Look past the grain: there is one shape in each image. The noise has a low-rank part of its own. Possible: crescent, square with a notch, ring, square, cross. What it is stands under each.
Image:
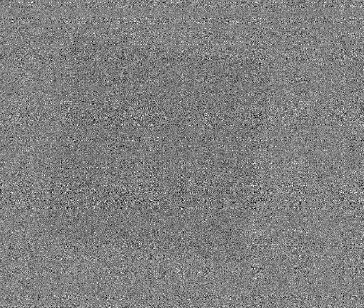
square
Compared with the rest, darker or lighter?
darker
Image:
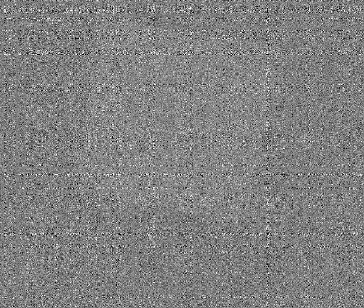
square
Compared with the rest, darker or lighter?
lighter
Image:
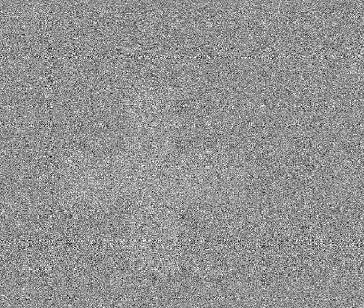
cross
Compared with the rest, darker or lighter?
lighter
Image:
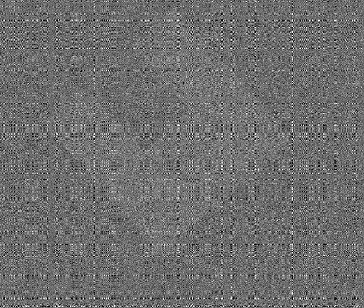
square with a notch
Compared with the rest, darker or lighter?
lighter
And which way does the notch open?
up and left
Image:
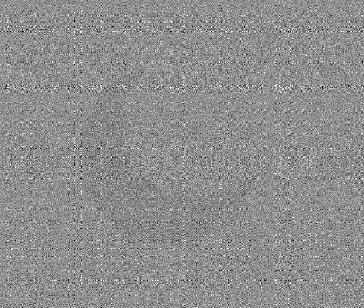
crescent
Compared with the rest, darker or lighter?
darker
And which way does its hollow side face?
up and right
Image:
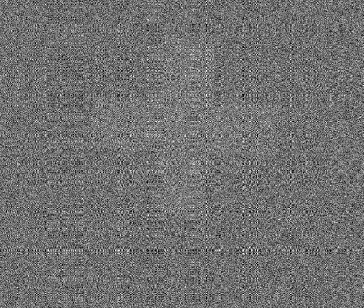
cross
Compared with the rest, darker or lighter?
lighter
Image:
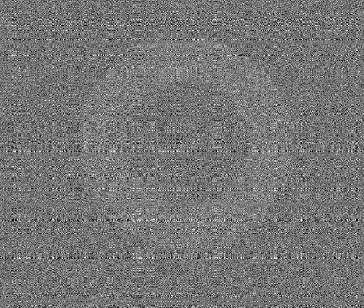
ring
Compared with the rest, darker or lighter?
lighter
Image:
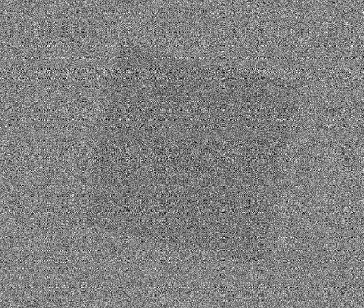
square
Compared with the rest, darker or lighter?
darker
